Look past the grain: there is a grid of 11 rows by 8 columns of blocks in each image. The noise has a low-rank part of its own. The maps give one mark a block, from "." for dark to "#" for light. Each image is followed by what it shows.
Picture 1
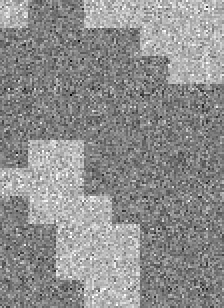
# . . # # # # #
. . . . . # # #
. . . . . . # #
. . . . . . . .
. . . . . . . .
. # # . . . . .
# # # . . . . .
. # # # . . . .
. . # # # . . .
. . # # # . . .
. . . # # . . .
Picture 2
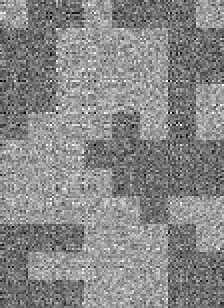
# . . # . . . #
. . # # # # . .
. . # # # # . .
. . # # # # . #
. # # # . # . #
# # # . . . . .
# # # # . . . .
# # # # # . # #
. . . # # # . #
. # # # # # . .
. . . # # # . .
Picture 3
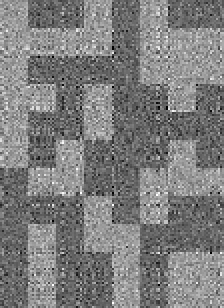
# . . # . # . .
# # # # . # # #
# . . . . # # #
# # . # . . # .
# . . # . . . .
# . # . . . # .
. # # . . # # #
. . . # . # . .
. # . # # . . .
. # . . # . # #
. # . . # . # #
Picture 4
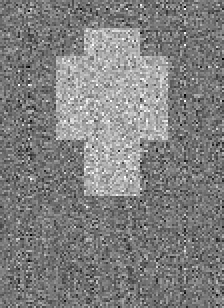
. . . . . . . .
. . . # # . . .
. . # # # # . .
. . # # # # . .
. . # # # # . .
. . . # # . . .
. . . # # . . .
. . . . . . . .
. . . . . . . .
. . . . . . . .
. . . . . . . .
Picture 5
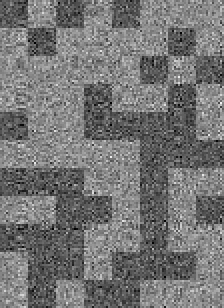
. # . # . # # #
# . # # # # . #
# # # # # . # .
# # # . # # . #
. # # . . . . #
# # # # # . . .
. . . # # . # #
# # . . # . # .
. . . # # . # #
# . . # . . . #
# . # . . # # #
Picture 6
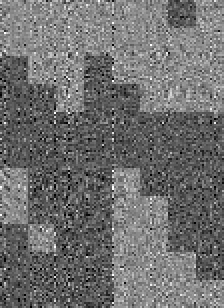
# # # # # # . #
# # # # # # # #
. # # . # # # #
. . # . . # # #
. . . . . . . .
. . . . . . . .
# . . . # . . .
# . . . # # . .
. # . . # # . .
. . . . # # # .
. . . . # # # #
